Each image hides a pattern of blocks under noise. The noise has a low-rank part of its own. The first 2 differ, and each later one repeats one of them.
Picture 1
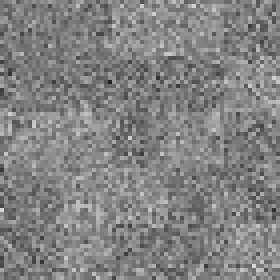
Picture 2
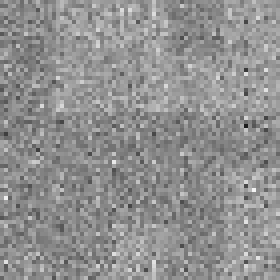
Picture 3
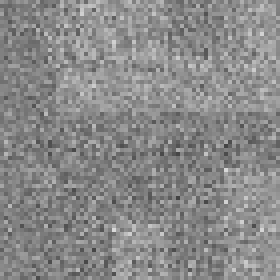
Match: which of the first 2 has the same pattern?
2
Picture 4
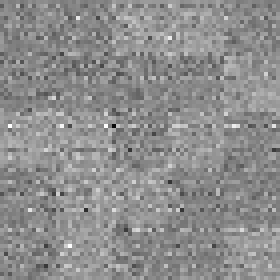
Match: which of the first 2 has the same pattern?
1
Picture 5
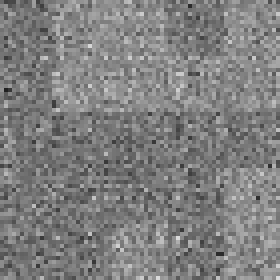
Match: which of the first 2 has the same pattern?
2
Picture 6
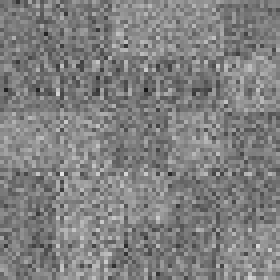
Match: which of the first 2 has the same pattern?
1
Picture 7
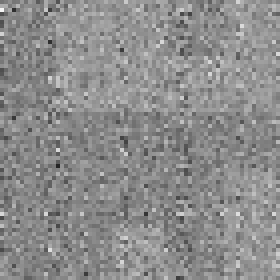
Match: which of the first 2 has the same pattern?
2
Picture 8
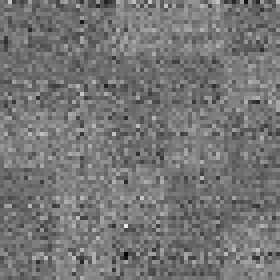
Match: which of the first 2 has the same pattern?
1
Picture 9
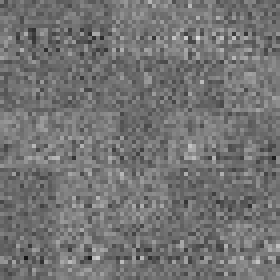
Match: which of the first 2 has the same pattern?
1
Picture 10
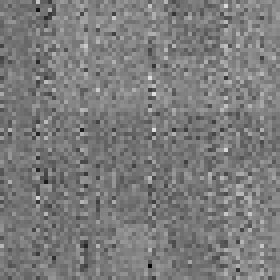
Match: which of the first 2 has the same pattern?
2
